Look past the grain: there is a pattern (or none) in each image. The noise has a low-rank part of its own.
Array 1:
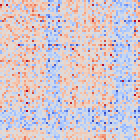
bands of rows crossing bands of columns
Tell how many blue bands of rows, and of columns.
1 and 2
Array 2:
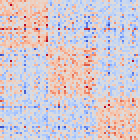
blocks along the diagonal
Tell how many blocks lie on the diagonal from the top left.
3
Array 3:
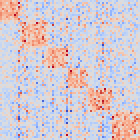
blocks along the diagonal
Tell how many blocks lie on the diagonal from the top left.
6
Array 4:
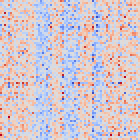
bands of columns
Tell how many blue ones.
3
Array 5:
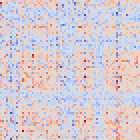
bands of rows crossing bands of columns
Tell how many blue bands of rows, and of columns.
3 and 3
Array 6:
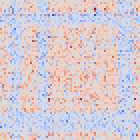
bands of rows crossing bands of columns
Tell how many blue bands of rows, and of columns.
2 and 3
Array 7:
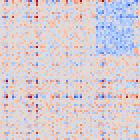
one block
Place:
top right
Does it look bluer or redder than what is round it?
bluer
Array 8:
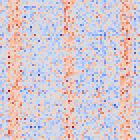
bands of columns
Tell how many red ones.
3
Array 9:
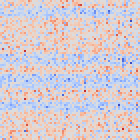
bands of rows
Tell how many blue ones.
4
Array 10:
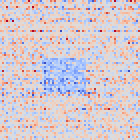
one block
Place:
centre
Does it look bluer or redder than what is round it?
bluer
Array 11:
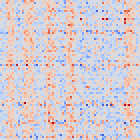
bands of columns
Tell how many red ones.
5
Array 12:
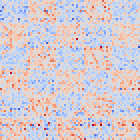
a checkerboard
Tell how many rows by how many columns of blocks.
6 by 5
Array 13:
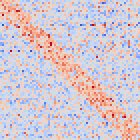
a diagonal band
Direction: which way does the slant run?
top left to bottom right
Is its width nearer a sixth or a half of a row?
a sixth
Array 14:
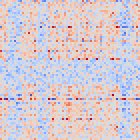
bands of rows crossing bands of columns
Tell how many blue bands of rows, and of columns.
1 and 3
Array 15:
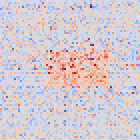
one block
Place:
centre
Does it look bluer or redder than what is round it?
redder
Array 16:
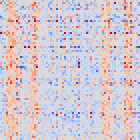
bands of columns
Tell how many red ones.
4
